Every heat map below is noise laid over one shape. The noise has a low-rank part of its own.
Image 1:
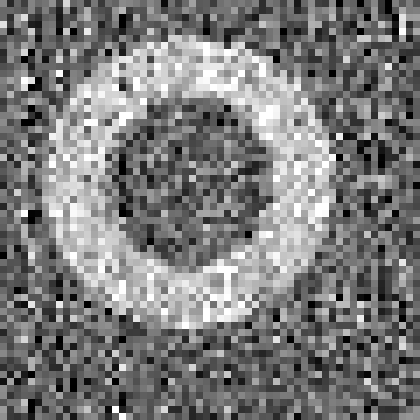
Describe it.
light ring
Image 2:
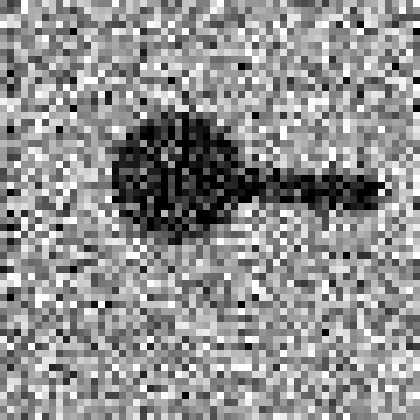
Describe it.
dark lollipop
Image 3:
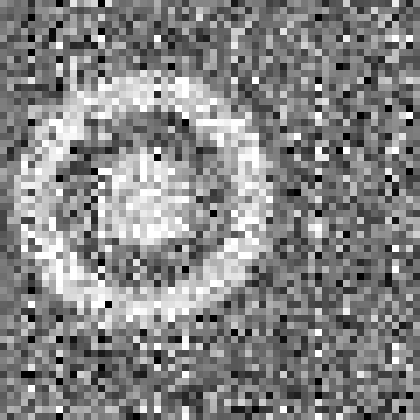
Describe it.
light bullseye
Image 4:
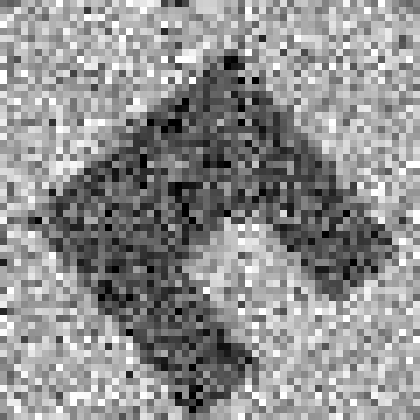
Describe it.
dark square with a notch
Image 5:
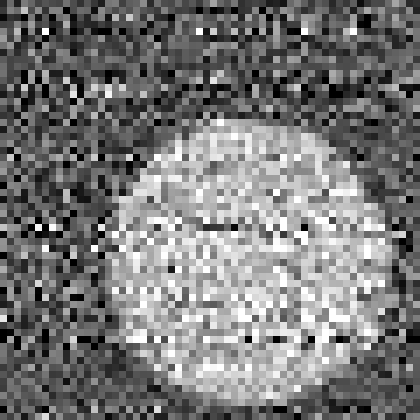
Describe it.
light disc
